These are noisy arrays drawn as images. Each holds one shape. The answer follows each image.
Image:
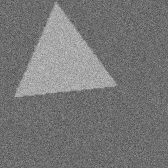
triangle
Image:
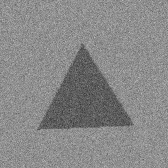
triangle
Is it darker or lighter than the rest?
darker
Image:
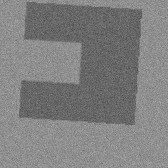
square with a notch
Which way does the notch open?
left
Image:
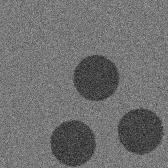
three dots
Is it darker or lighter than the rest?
darker
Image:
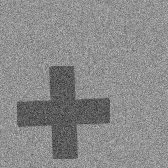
cross
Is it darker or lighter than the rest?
darker
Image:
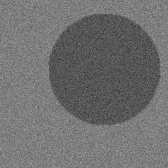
disc
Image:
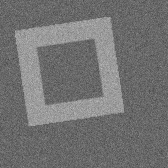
square frame
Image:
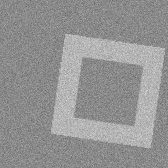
square frame
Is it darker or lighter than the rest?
lighter
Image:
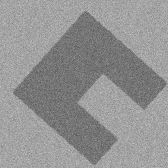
square with a notch
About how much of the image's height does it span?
nearly all
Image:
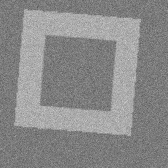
square frame
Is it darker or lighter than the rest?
lighter
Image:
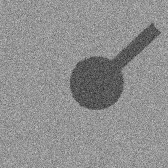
lollipop
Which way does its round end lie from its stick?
down and left
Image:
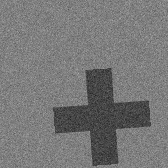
cross
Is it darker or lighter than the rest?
darker
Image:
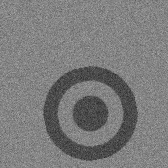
bullseye
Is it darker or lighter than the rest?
darker
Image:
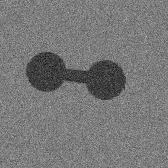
dumbbell
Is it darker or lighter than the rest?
darker
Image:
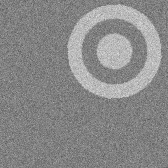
bullseye
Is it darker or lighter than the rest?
lighter
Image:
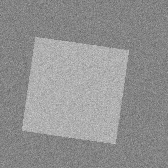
square
